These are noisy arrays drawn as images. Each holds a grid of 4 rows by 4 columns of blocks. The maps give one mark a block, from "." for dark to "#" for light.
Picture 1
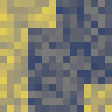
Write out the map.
# # . .
# . . .
# . . .
# . . #
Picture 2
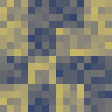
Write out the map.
# . . #
# . # #
. # . .
# . # .
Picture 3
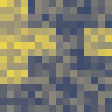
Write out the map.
# . . .
# # . #
# . . .
. . . .
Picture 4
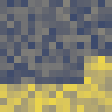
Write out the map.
. . . .
. . . .
. . . #
# # # #
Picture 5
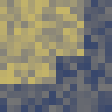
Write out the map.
# # # .
# # # .
# # . .
. . . .
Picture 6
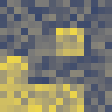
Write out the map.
. . . .
. . # .
# . . .
# # # .
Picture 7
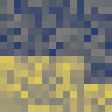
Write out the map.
. . . .
. . . .
# # # .
# # # #
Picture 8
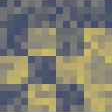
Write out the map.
. . . .
. # . #
# . # #
. # . #
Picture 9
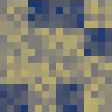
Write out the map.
# . . #
# # # .
# # # #
. # . #
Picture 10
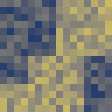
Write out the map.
. . # #
. . # #
. # # .
# # # .
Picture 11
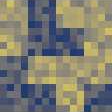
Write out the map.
# . # #
# . . #
. # # #
. . # .
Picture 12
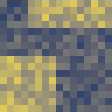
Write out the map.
. # # #
. . . .
# # . .
# # . .
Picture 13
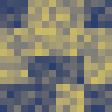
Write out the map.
. # # .
# # # #
# . . #
. . # .
